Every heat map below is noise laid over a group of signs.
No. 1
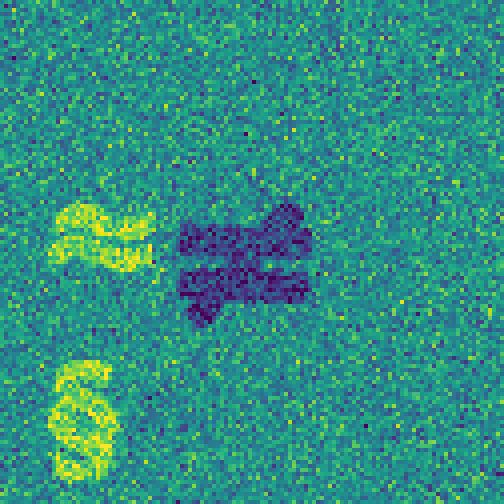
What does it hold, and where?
middle left: light approximately sign; centre: dark not-equal sign; bottom left: light section sign
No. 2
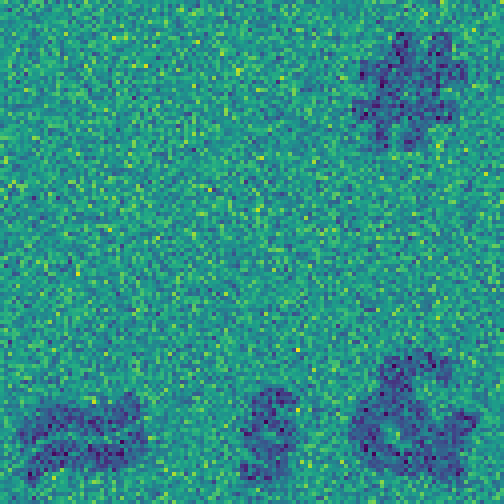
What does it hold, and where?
top right: dark hash sign; bottom left: dark approximately sign; bottom middle: dark section sign; bottom right: dark ampersand
